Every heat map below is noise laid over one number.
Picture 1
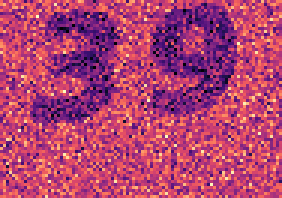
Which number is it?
39
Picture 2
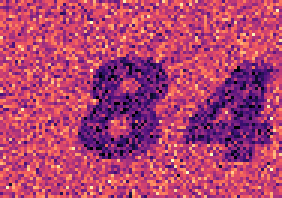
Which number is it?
84
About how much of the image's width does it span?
two thirds
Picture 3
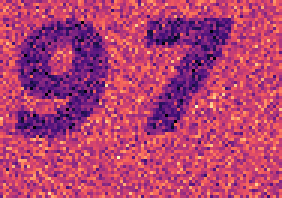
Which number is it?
97
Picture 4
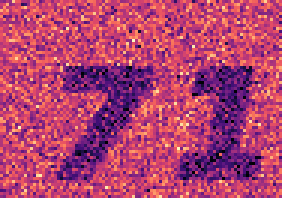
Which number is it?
71
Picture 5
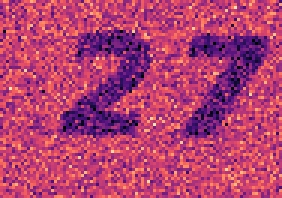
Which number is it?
27
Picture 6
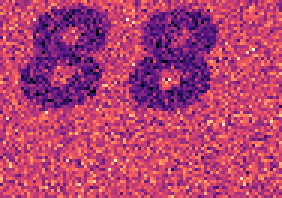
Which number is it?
88
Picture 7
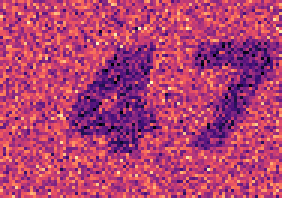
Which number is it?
47
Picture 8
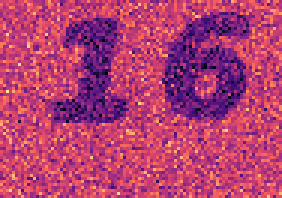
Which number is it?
16
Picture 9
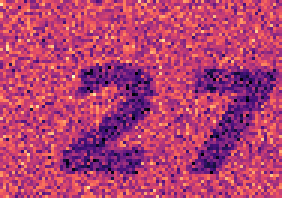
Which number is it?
27
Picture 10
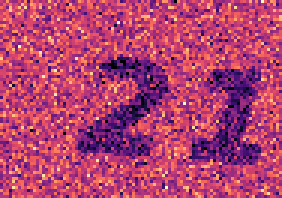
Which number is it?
21
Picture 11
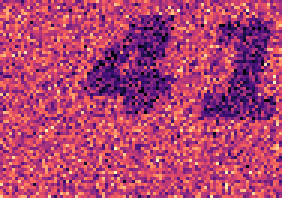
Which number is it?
41
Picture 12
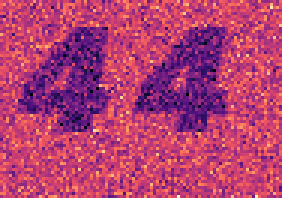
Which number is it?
44
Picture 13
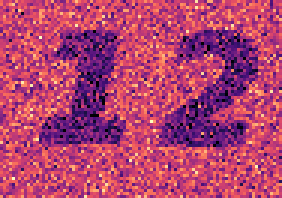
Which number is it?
12
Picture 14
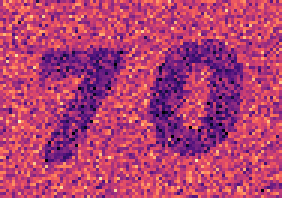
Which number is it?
70
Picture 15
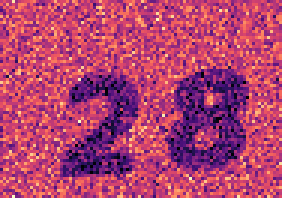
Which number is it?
28
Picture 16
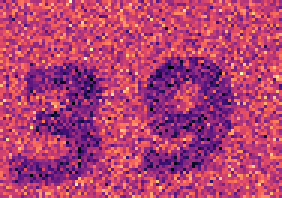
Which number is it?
39
